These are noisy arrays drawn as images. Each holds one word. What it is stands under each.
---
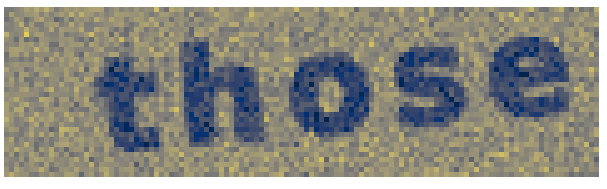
those
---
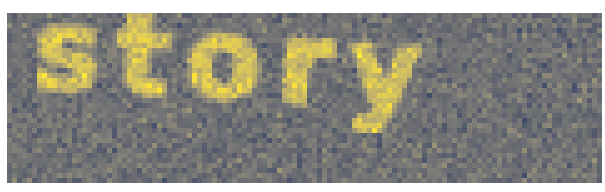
story
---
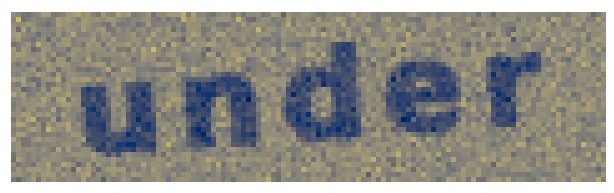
under
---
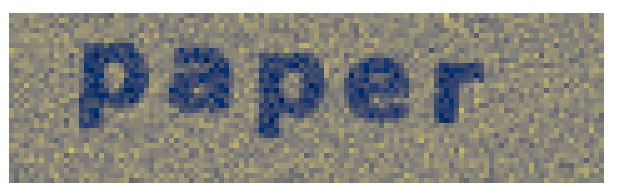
paper
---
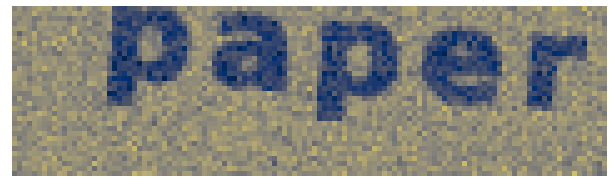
paper
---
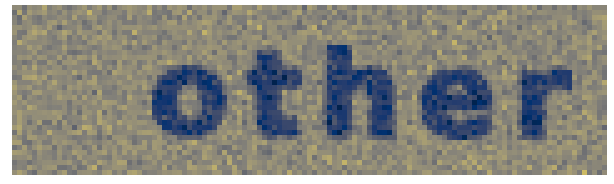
other
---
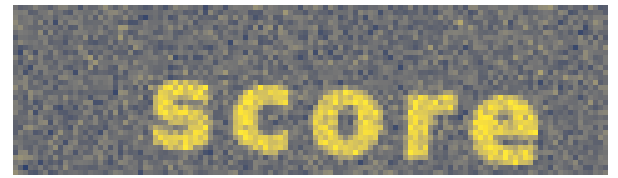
score
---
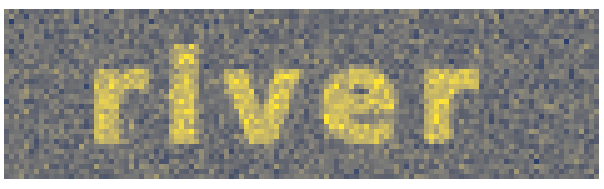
river
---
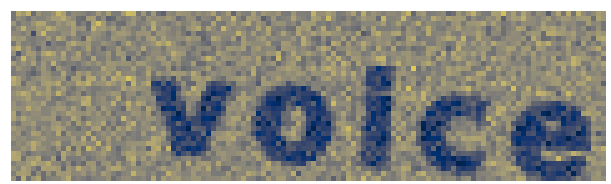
voice
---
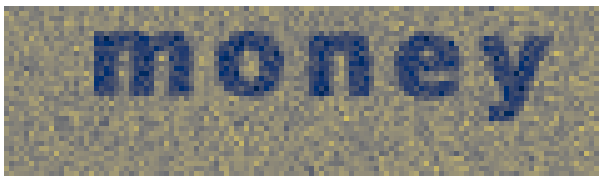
money
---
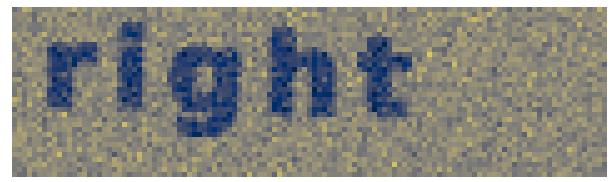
right
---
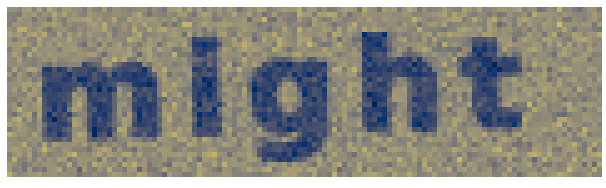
might
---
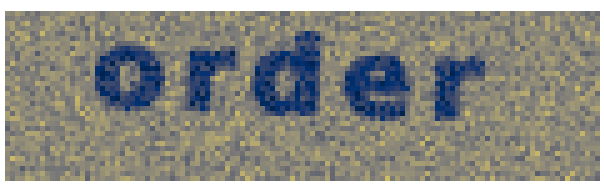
order
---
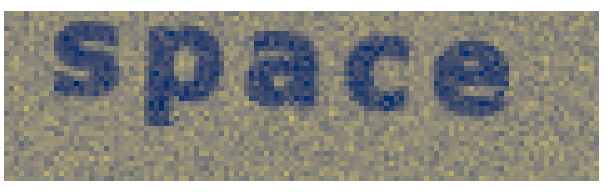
space
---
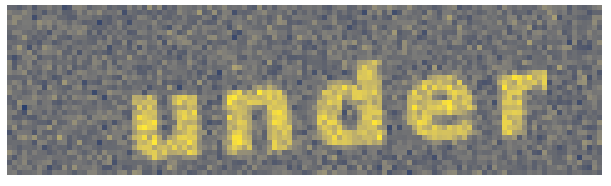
under
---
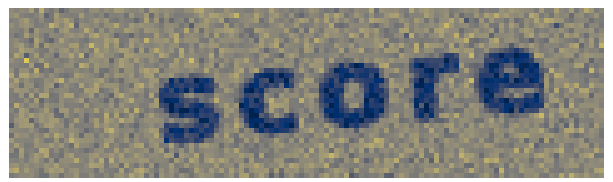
score
